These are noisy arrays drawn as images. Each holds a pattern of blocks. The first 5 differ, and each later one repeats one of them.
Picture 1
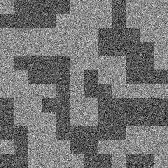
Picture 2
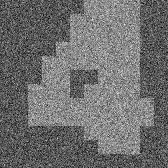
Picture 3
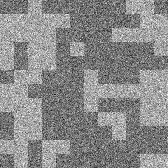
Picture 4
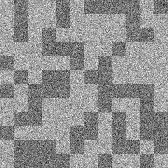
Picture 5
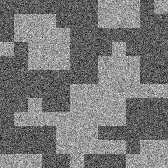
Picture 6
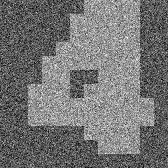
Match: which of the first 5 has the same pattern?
2
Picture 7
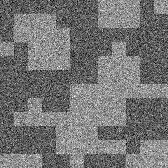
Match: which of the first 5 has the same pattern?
5
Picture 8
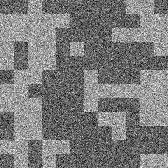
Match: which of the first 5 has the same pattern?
3
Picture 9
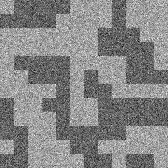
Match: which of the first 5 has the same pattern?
1
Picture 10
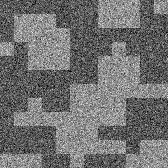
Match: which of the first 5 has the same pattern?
5
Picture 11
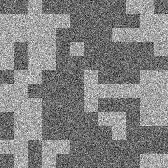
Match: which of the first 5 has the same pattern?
3
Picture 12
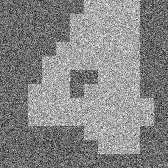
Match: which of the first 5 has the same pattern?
2
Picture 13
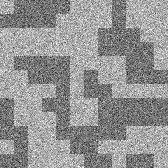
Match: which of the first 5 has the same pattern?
1
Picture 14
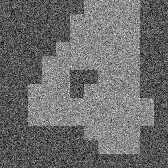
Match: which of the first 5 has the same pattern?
2
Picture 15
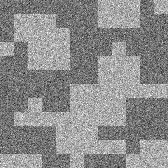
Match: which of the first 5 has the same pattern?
5
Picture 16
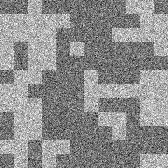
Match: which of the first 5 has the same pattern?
3
